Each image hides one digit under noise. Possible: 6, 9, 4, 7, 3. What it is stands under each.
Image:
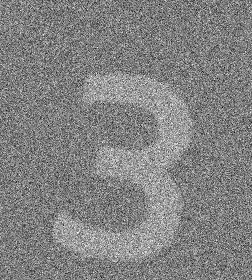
3
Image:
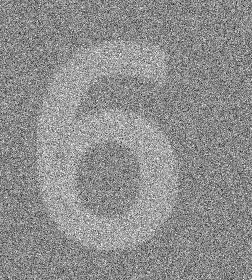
6
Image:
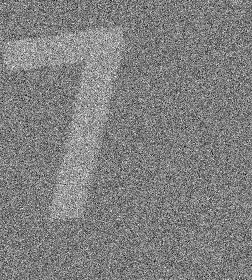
7
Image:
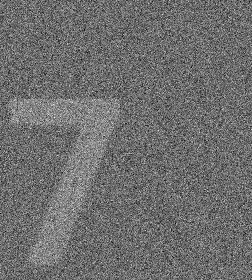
7
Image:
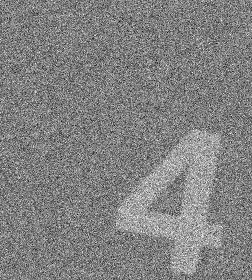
4
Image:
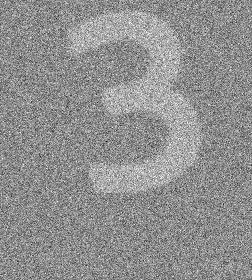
3
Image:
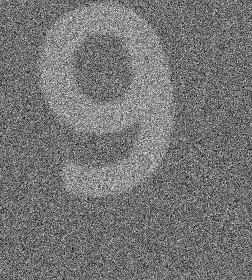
9
